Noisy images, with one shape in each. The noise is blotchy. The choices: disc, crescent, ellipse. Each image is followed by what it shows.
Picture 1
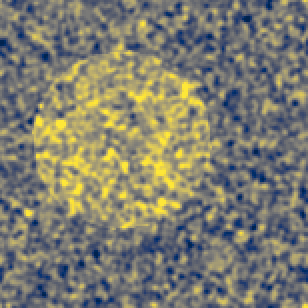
disc
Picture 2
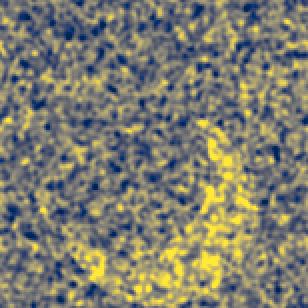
crescent
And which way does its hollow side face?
up and left
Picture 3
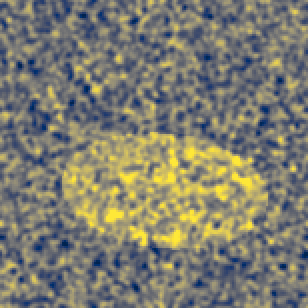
ellipse
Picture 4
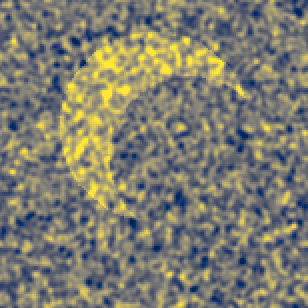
crescent
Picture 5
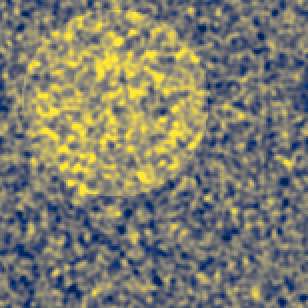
disc
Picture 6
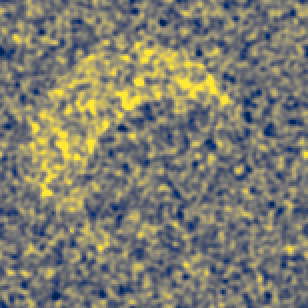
crescent
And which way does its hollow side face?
down and right
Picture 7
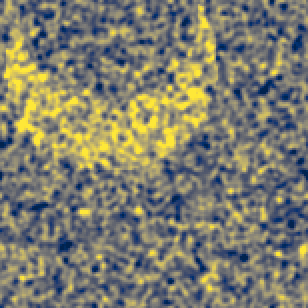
crescent
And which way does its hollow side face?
up
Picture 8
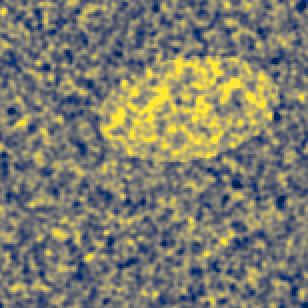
ellipse
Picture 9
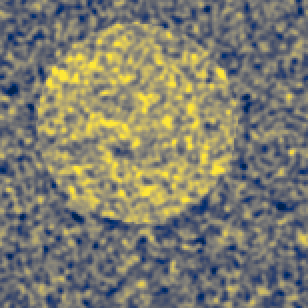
disc
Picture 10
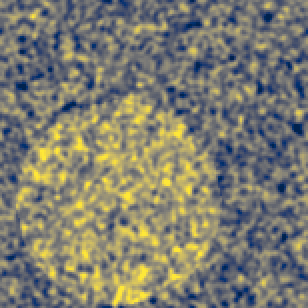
disc
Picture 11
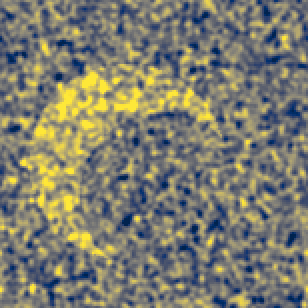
crescent
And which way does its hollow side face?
down and right
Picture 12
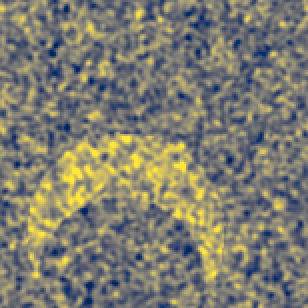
crescent
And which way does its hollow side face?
down
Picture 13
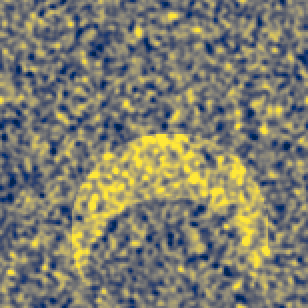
crescent
